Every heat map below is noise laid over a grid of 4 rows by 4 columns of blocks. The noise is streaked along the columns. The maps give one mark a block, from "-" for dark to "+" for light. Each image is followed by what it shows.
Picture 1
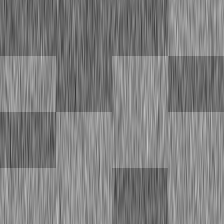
---+
+-+-
-+++
++-+
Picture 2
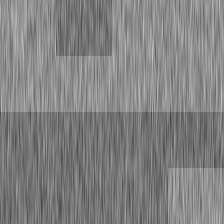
+-++
++++
----
---+
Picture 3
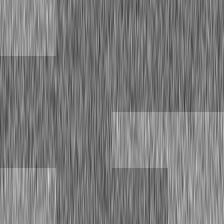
+---
----
--++
+--+
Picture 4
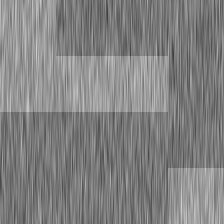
+---
+++-
----
---+
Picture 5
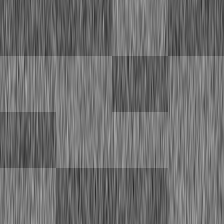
--+-
++-+
-+++
+--+
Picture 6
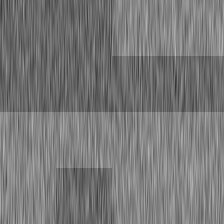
--++
----
++++
+-++
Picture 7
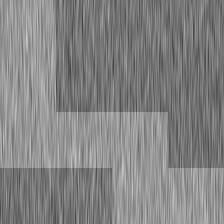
+---
+---
+++-
--++
